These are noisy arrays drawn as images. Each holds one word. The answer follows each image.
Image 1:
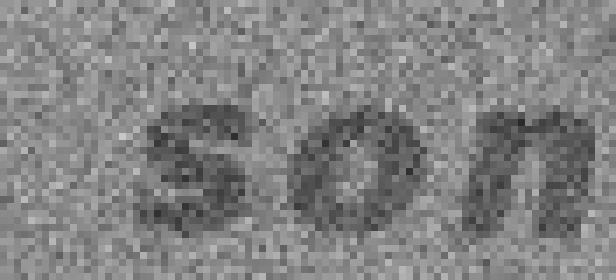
son
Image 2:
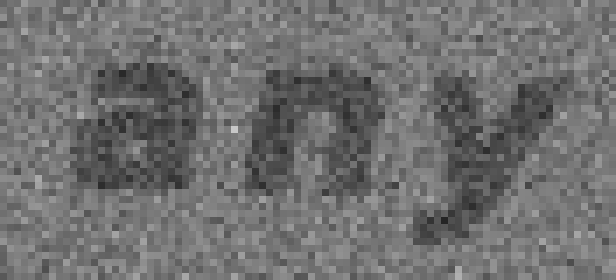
any
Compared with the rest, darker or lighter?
darker
